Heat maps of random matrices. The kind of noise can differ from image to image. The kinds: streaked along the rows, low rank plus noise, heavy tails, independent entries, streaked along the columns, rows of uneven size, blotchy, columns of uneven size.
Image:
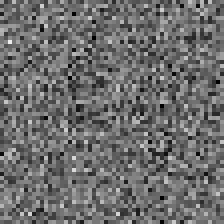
low rank plus noise
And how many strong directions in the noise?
five to eight
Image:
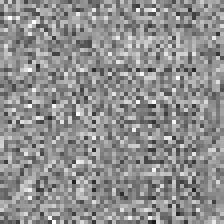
low rank plus noise
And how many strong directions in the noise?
one
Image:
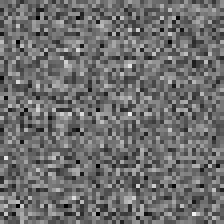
low rank plus noise
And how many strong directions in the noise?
three or four
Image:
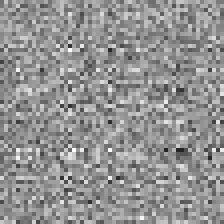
low rank plus noise
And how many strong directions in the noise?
two
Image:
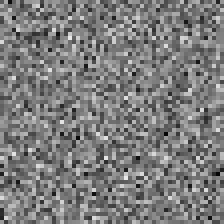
independent entries
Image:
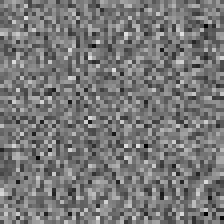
low rank plus noise
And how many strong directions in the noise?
three or four
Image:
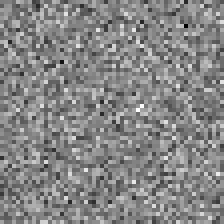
independent entries
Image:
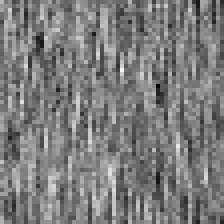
streaked along the columns
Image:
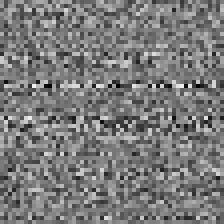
rows of uneven size
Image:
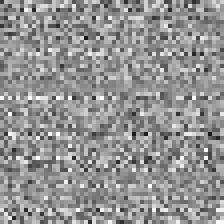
rows of uneven size
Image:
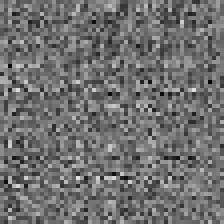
low rank plus noise
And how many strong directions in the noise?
three or four
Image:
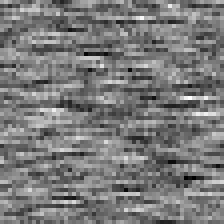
streaked along the rows
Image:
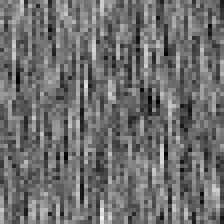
streaked along the columns
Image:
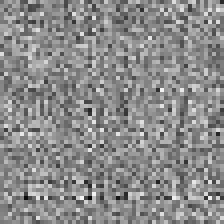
low rank plus noise
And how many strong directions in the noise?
two
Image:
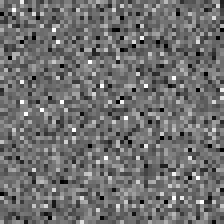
heavy tails
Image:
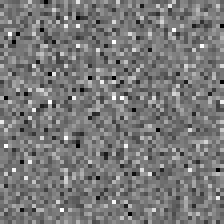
heavy tails
